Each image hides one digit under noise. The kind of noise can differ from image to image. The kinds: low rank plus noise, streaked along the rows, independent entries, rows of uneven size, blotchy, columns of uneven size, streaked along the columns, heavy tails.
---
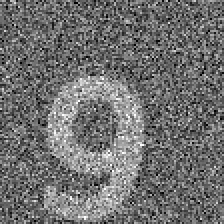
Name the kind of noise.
independent entries
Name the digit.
9
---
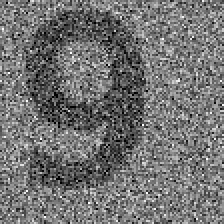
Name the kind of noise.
independent entries
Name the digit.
9
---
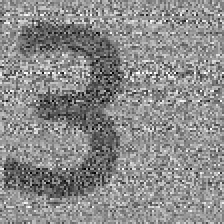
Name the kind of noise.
rows of uneven size
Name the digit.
3
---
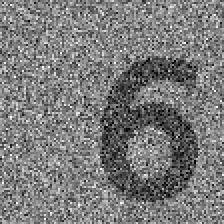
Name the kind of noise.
independent entries
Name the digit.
6
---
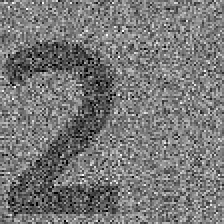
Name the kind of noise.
low rank plus noise
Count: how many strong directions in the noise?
two
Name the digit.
2
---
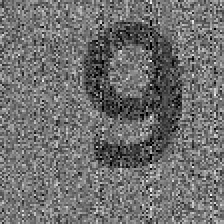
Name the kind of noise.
columns of uneven size
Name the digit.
9
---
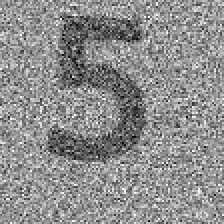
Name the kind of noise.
low rank plus noise
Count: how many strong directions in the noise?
five to eight
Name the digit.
5
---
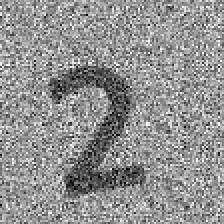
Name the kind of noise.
low rank plus noise
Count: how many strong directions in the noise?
three or four
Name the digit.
2
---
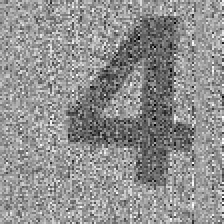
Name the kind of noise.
columns of uneven size
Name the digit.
4
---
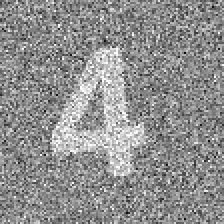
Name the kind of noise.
independent entries
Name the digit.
4
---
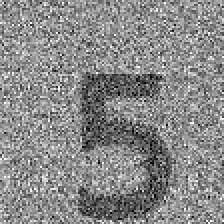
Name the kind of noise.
low rank plus noise
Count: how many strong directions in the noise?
five to eight
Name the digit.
5
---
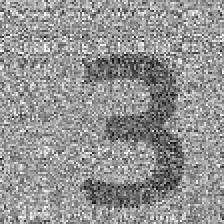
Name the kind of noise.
low rank plus noise
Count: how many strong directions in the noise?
two
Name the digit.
3
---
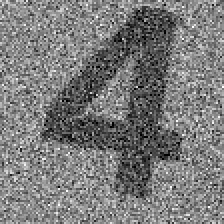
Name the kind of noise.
independent entries
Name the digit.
4
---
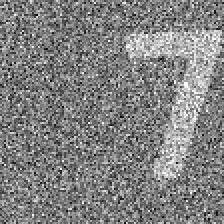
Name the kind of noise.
independent entries
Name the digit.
7
